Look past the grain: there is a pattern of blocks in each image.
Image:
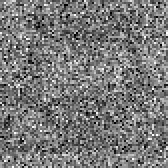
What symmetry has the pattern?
left and right mirror each other
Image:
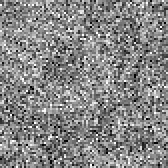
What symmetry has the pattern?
mirrored about the diagonal from the top left
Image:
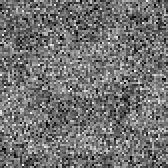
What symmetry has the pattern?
left and right mirror each other
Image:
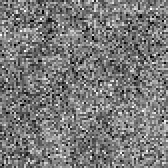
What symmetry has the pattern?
no symmetry
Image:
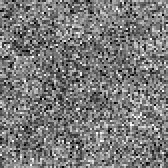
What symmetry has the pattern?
mirrored about the diagonal from the top left
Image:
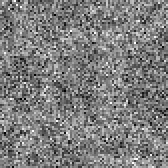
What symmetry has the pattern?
top and bottom mirror each other
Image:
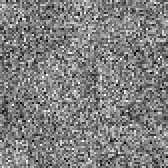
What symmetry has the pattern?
top and bottom mirror each other
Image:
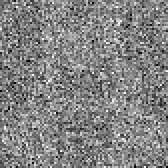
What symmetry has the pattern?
left and right mirror each other
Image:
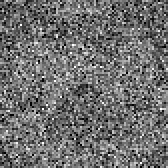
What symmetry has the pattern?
left and right mirror each other
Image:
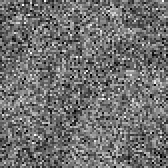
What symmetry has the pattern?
mirrored about the diagonal from the top left
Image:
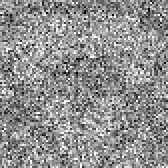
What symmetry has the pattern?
left and right mirror each other
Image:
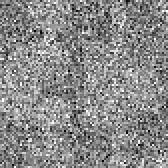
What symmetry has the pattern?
top and bottom mirror each other
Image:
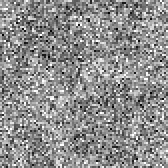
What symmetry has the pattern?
no symmetry
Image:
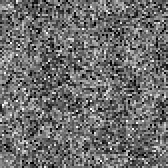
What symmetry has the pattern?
top and bottom mirror each other
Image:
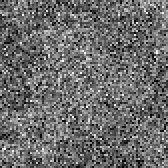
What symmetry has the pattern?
mirrored about the diagonal from the bottom left
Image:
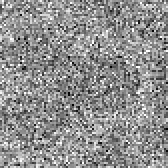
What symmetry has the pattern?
top and bottom mirror each other
